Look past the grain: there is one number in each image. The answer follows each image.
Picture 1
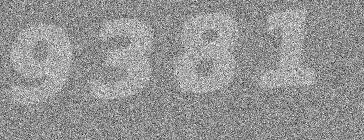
9381
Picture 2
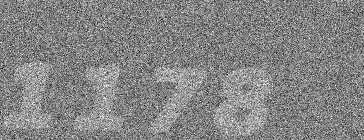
1178
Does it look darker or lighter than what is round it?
lighter
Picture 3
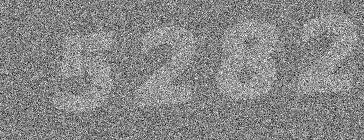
5282
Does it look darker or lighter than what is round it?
lighter
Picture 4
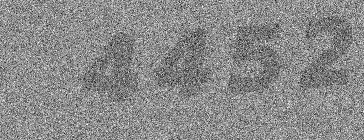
4452
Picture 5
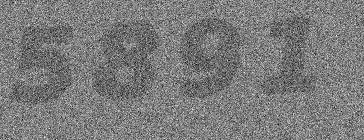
5891
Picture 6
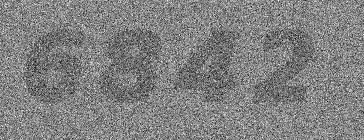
6842
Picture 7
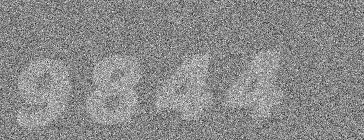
9844
